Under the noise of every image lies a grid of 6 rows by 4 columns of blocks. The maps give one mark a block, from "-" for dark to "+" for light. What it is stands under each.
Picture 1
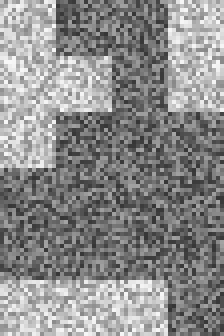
+ - - +
+ + - +
+ - - -
- - - -
- - - -
+ + + -
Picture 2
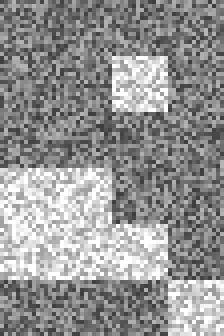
- - - -
- - + -
- - - -
+ + - -
+ + + -
- - - +
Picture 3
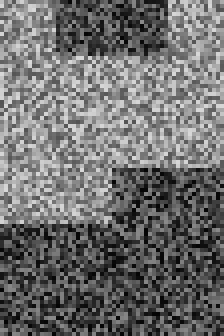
+ - - +
+ + + +
+ + + +
+ + - -
- - - -
- - - -
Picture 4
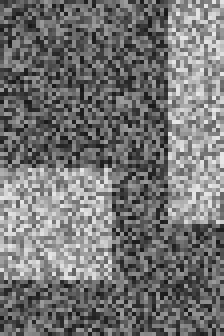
- - - +
- - - +
- - - +
+ + - +
+ + - -
- - - -
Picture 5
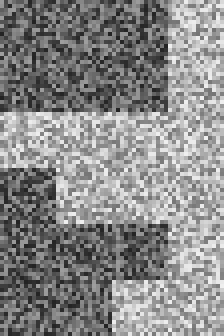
- - - +
- - - +
+ + + +
- + + +
- - - +
- - + +
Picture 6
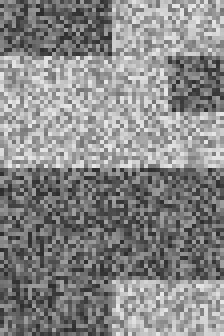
- - + +
+ + + -
+ + + +
- - - -
- - - -
- - + +
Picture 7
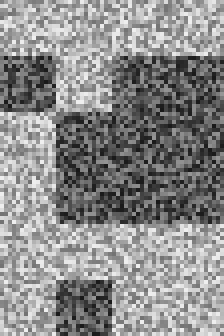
+ + + +
- + - -
+ - - -
+ - - -
+ + + +
+ - + +
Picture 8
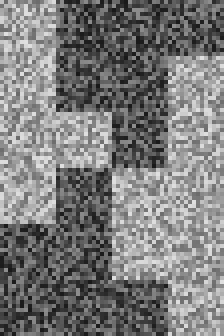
+ - - -
+ - - +
+ + - +
+ - + +
- - + +
- - - +
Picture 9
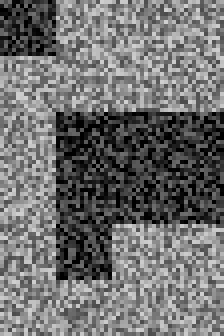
- + + +
+ + + +
+ - - -
+ - - -
+ - + +
+ + + +
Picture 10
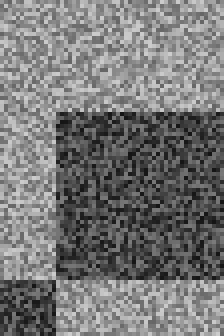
+ + + +
+ + + +
+ - - -
+ - - -
+ - - -
- + + +
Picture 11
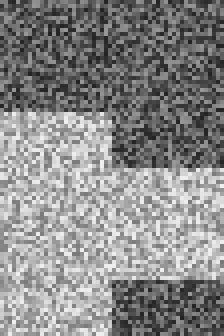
- - - -
- - - -
+ + - -
+ + + +
+ + + +
+ + - -
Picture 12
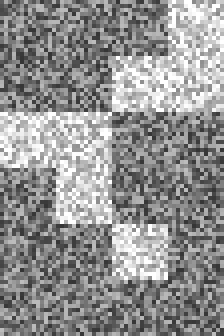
- - - +
- - + +
+ + - -
- + - -
- - + -
- - - -
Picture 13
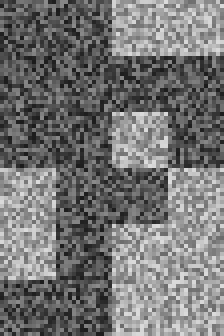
- - + +
- - - -
- - + -
+ - - +
+ - + +
- - + +
